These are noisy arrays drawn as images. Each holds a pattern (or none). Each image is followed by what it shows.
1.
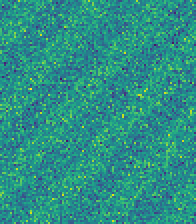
diagonal stripes
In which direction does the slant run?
bottom left to top right
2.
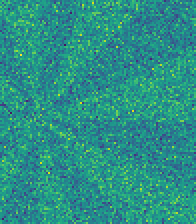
spokes from one point
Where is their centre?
middle left
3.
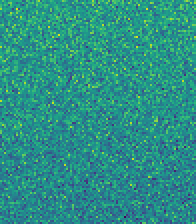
a smooth slope
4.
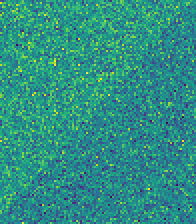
a sharp edge
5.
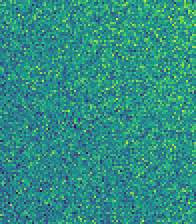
a smooth slope
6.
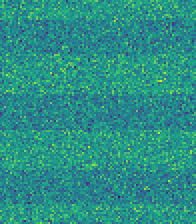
horizontal stripes
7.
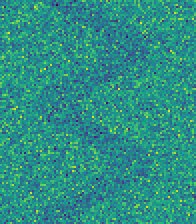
a wavy band
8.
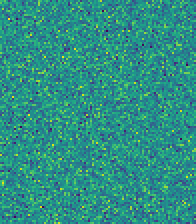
only noise
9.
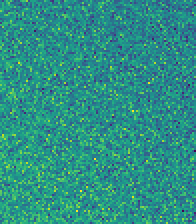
a smooth slope
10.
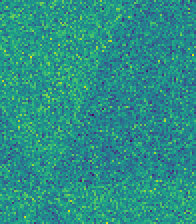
spokes from one point
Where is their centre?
bottom left
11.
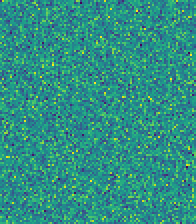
only noise
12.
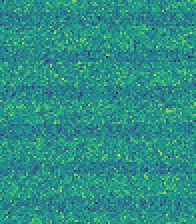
horizontal stripes
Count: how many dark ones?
6
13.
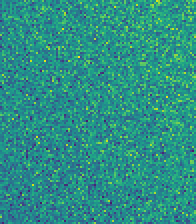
a smooth slope
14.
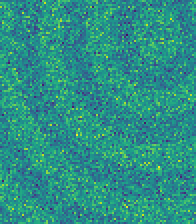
rings round one point
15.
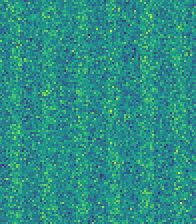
vertical stripes
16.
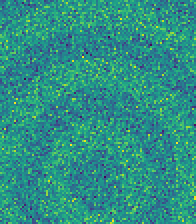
rings round one point
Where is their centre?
bottom middle
